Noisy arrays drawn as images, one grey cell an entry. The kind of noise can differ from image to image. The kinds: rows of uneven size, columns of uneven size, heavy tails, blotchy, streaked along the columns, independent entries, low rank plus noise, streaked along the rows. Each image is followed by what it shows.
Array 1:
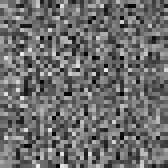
low rank plus noise
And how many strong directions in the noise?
five to eight
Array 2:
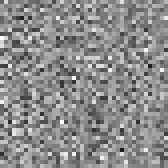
low rank plus noise
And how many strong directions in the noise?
three or four
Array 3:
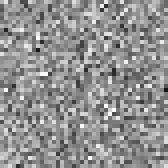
independent entries
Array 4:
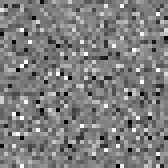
heavy tails
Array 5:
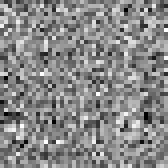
low rank plus noise
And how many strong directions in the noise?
five to eight
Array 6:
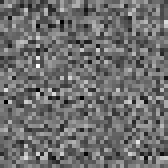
low rank plus noise
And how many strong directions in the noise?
five to eight
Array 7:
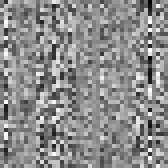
columns of uneven size
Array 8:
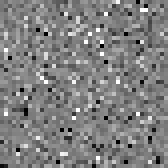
heavy tails
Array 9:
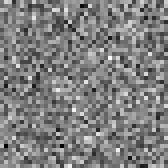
independent entries
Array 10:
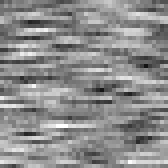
streaked along the rows
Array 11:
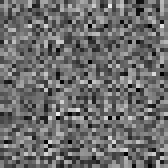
low rank plus noise
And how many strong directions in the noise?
five to eight
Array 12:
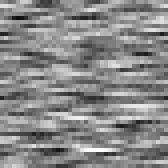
streaked along the rows
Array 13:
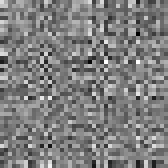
low rank plus noise
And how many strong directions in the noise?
two
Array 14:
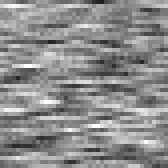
streaked along the rows
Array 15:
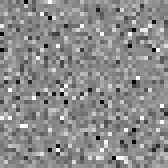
heavy tails
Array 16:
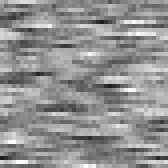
streaked along the rows
